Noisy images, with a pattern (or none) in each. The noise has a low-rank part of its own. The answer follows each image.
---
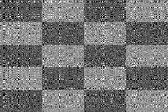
a checkerboard
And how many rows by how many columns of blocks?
5 by 4
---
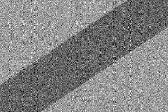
a diagonal band
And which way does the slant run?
bottom left to top right
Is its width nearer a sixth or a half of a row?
a half
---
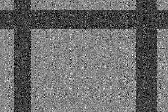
bands of rows crossing bands of columns
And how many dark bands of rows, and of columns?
1 and 2
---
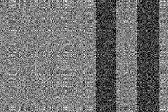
bands of columns
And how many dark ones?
2
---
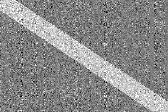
a diagonal band
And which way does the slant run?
top left to bottom right
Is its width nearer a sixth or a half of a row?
a sixth
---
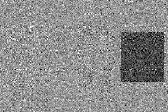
one block
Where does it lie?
middle right
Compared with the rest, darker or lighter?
darker
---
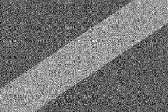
a diagonal band
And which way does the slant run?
bottom left to top right
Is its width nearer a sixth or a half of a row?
a half
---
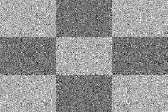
a checkerboard
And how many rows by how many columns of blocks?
3 by 3
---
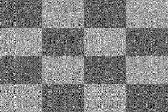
a checkerboard
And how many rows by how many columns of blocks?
4 by 4
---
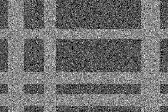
bands of rows crossing bands of columns
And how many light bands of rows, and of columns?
3 and 3
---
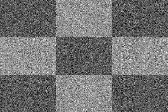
a checkerboard
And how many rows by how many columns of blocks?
3 by 3
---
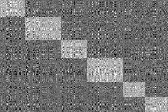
blocks along the diagonal
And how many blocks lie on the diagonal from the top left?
6
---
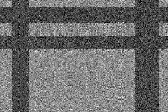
bands of rows crossing bands of columns
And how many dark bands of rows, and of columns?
2 and 2
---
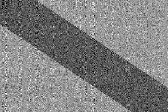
a diagonal band
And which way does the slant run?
top left to bottom right
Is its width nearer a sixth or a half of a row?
a half
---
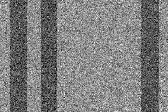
bands of columns
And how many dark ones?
3
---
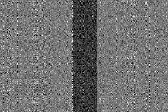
one band of columns
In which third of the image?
middle
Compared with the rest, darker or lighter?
darker
